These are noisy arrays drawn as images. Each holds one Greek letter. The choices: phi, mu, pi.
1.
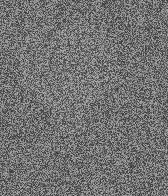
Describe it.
light phi
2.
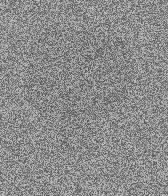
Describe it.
dark phi
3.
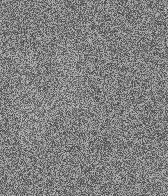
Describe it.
light mu
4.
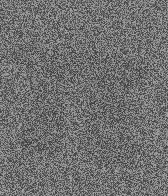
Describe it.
dark pi
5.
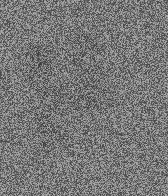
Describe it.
dark mu
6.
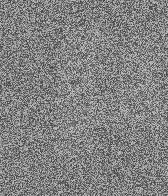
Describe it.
light mu
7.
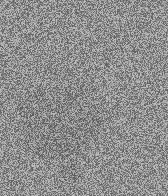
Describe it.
dark phi
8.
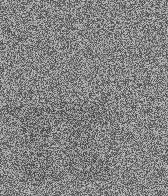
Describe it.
dark pi
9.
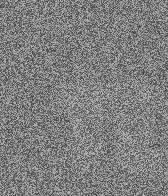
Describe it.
light pi
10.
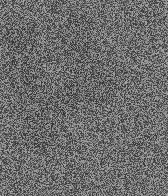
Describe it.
dark mu
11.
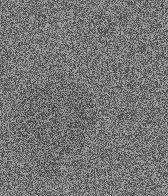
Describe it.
dark phi
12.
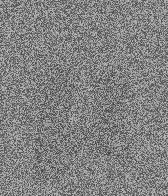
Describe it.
dark mu
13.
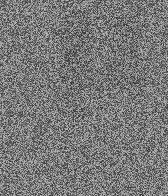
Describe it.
dark mu
